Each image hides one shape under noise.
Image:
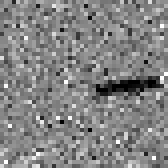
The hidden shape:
bar
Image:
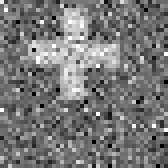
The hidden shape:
cross
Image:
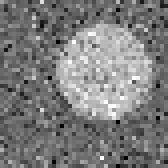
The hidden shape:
disc
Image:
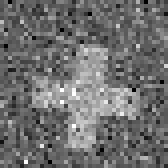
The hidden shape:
cross
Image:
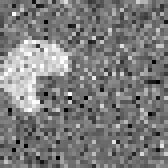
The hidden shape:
disc with a wedge cut out
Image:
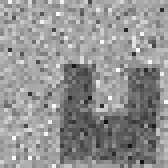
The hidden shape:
square with a notch
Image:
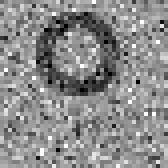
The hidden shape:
ring
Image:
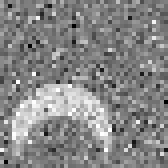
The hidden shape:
crescent
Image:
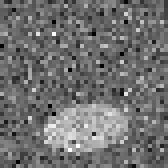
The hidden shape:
ellipse
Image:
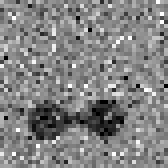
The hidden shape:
dumbbell
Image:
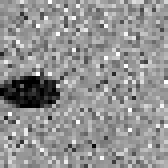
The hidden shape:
ellipse
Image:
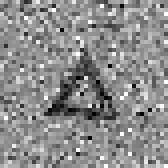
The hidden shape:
triangle frame
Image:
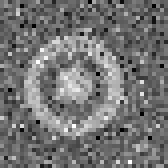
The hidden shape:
bullseye
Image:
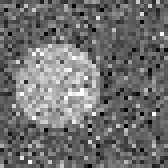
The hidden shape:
disc
